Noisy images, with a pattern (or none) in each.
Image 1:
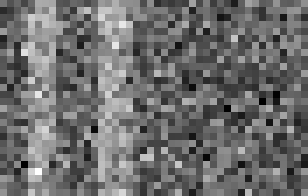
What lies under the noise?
bands of columns
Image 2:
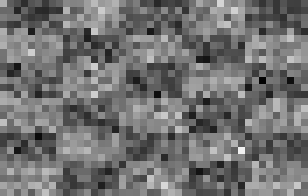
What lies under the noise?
a checkerboard
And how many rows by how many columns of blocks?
6 by 5
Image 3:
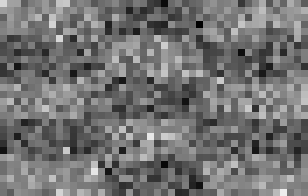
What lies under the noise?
a checkerboard
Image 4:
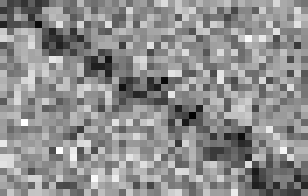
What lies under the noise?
blocks along the diagonal
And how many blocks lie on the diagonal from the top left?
7
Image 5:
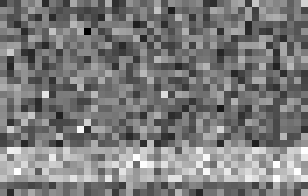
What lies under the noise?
one band of rows
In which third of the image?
bottom
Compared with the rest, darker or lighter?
lighter
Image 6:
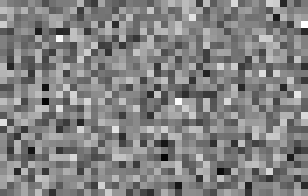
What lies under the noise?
only noise
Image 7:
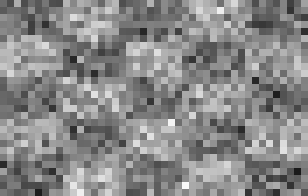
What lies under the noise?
a checkerboard
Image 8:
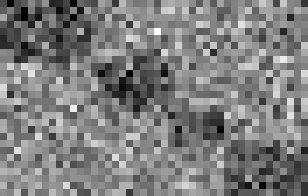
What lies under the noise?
blocks along the diagonal
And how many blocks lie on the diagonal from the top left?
4
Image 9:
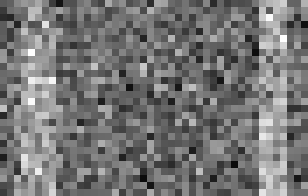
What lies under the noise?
bands of columns
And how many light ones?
2
